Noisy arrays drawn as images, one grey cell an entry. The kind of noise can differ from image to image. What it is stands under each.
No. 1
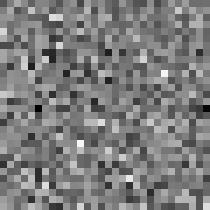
independent entries
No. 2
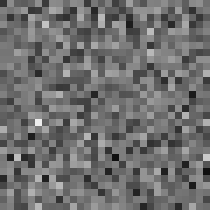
low rank plus noise
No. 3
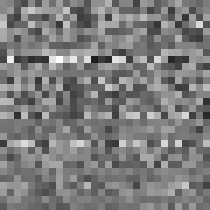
rows of uneven size
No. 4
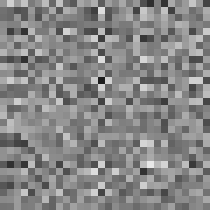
low rank plus noise
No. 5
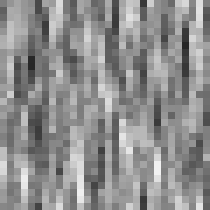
streaked along the columns
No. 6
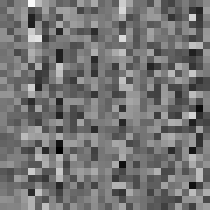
columns of uneven size
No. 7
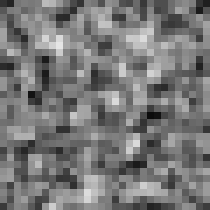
blotchy
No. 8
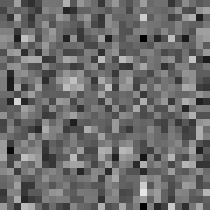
low rank plus noise
